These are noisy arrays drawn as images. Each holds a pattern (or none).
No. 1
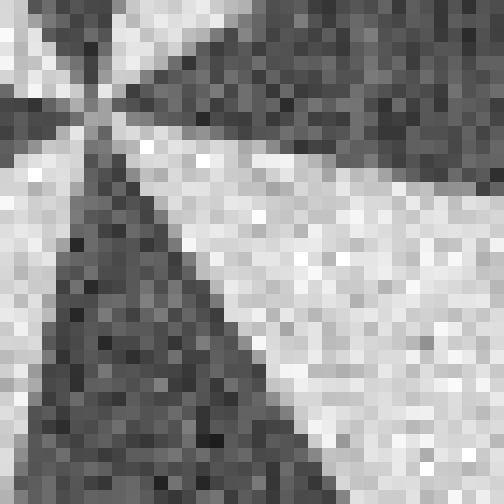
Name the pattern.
spokes from one point
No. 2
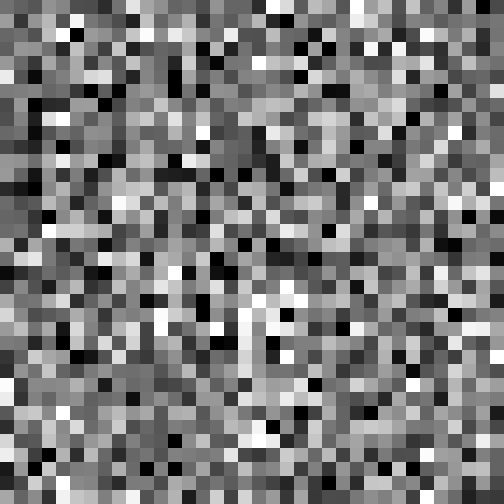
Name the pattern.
only noise
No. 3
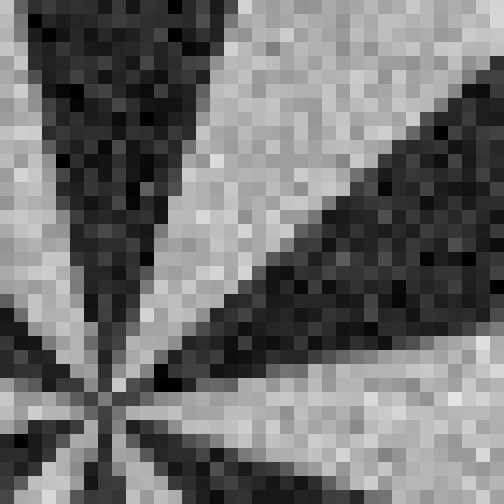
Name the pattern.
spokes from one point
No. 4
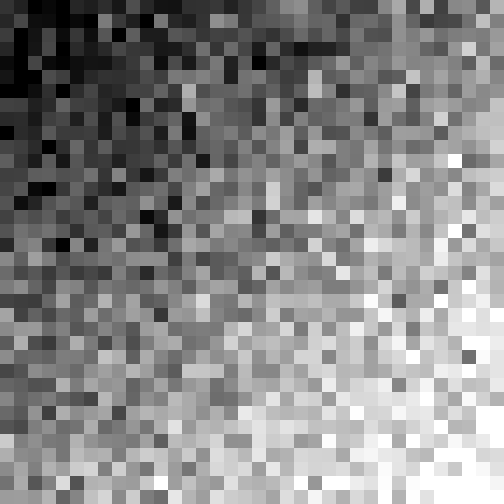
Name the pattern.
a smooth slope
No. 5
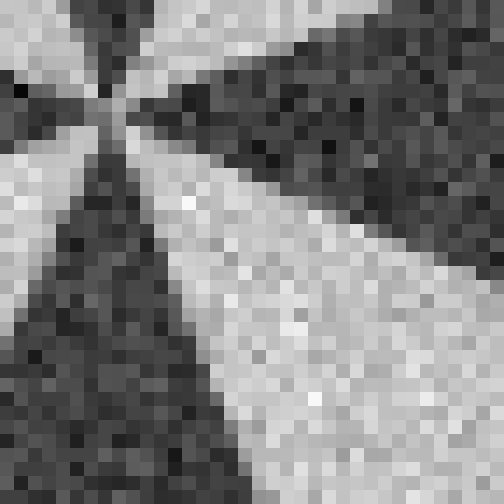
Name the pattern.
spokes from one point
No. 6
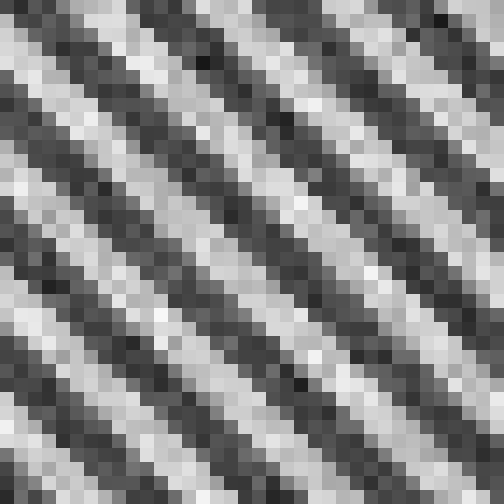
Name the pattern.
diagonal stripes
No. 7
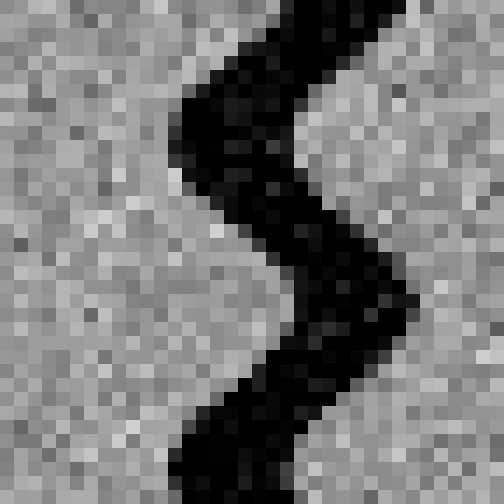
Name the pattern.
a wavy band
